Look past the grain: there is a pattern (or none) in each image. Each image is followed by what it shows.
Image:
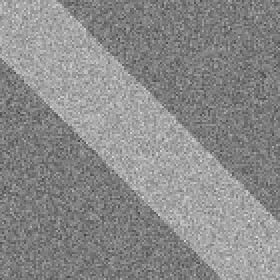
a diagonal band
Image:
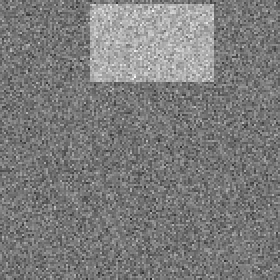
one block
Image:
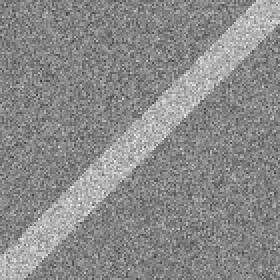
a diagonal band
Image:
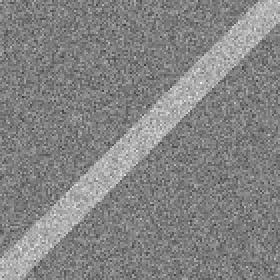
a diagonal band
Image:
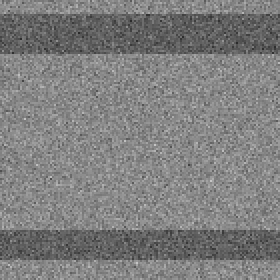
bands of rows
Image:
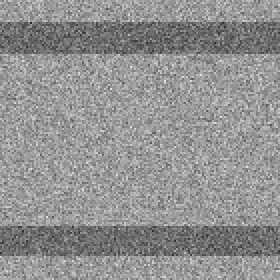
bands of rows
